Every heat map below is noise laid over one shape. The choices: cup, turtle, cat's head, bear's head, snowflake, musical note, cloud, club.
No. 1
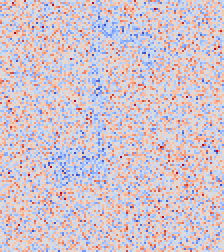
blue musical note
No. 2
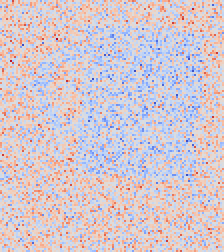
blue cup
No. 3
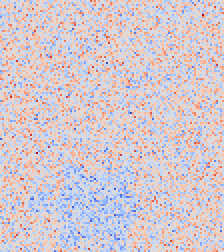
blue turtle
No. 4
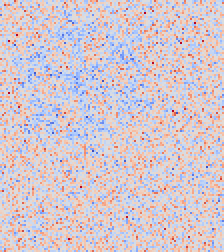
blue snowflake
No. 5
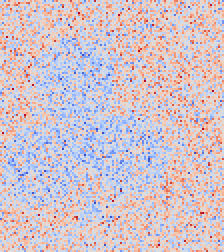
blue club
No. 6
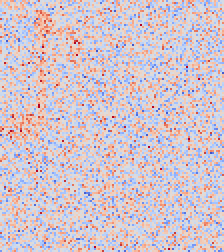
red musical note
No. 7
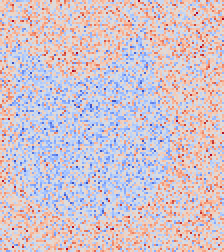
blue cat's head
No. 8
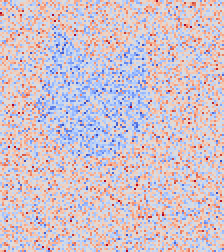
blue cat's head
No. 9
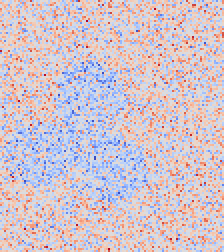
blue club
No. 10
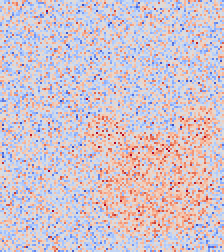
red bear's head
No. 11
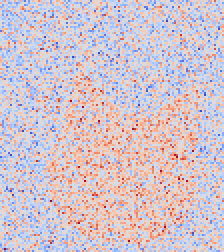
red cat's head
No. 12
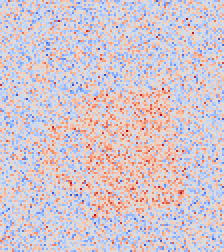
red cup
